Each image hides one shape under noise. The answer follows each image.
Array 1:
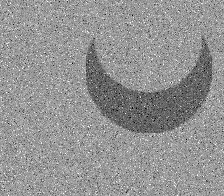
dark crescent
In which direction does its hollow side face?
up
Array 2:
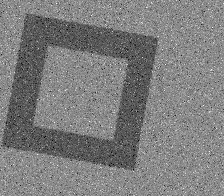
dark square frame
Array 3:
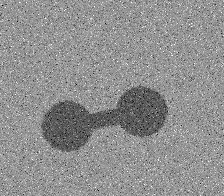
dark dumbbell
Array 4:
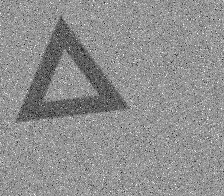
dark triangle frame
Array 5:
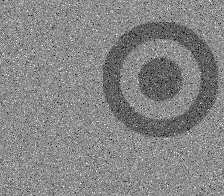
dark bullseye
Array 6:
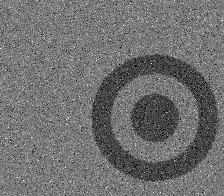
dark bullseye
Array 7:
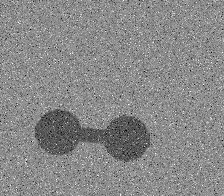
dark dumbbell
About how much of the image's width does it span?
half
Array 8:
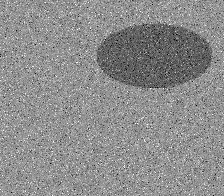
dark ellipse
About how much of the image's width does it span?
half
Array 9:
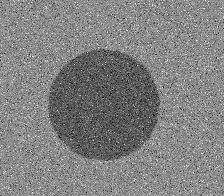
dark disc
